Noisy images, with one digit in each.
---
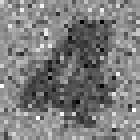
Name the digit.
4
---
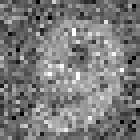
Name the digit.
9
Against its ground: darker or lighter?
lighter
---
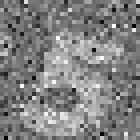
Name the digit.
5
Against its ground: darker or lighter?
lighter
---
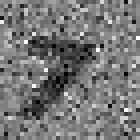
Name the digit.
7
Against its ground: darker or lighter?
darker
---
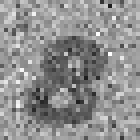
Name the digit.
8
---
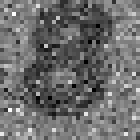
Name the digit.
8
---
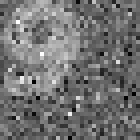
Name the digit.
9
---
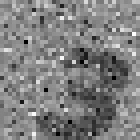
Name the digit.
3
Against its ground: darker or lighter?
darker
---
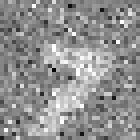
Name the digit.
7
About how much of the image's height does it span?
two thirds
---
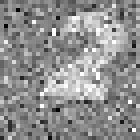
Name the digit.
2
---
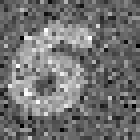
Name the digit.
6
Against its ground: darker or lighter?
lighter
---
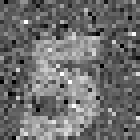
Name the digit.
5
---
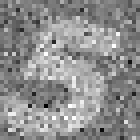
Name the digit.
5
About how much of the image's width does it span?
nearly all
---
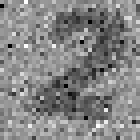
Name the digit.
2
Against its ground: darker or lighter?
darker
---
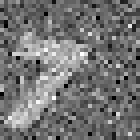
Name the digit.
7
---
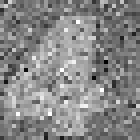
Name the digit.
4
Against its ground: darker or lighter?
lighter
